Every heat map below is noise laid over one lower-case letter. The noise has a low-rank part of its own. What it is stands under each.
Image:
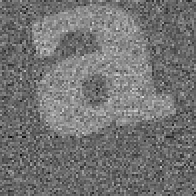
a
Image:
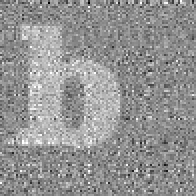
b
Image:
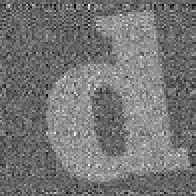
d
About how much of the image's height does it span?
nearly all
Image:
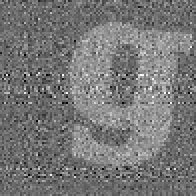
g
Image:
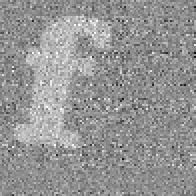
f
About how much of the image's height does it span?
two thirds
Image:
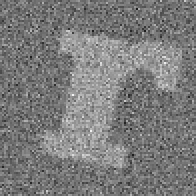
r
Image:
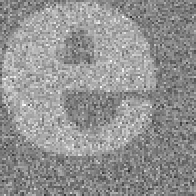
e
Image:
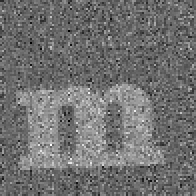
m
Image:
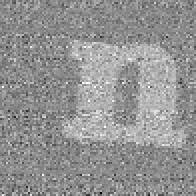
n
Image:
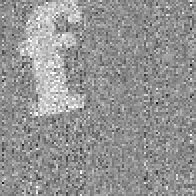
f
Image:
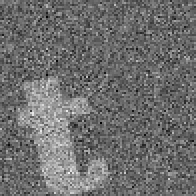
t
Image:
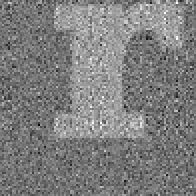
r
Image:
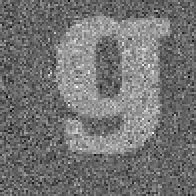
g
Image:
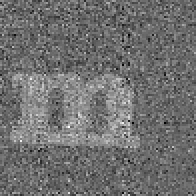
m
